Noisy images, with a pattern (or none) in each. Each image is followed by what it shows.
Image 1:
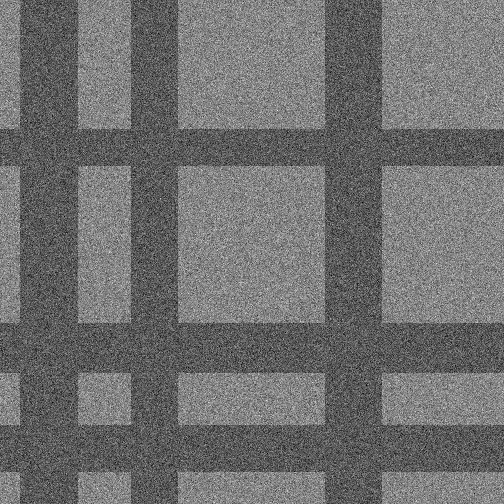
bands of rows crossing bands of columns
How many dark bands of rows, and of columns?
3 and 3
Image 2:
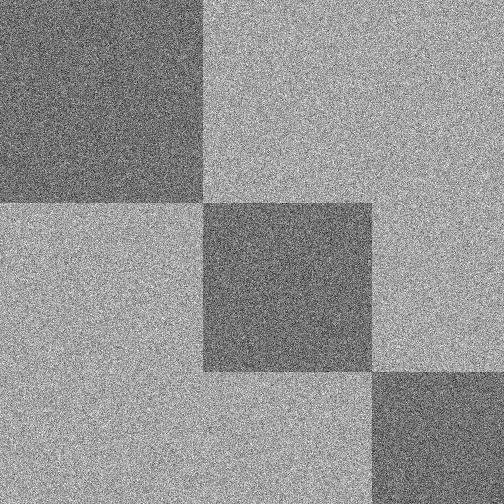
blocks along the diagonal
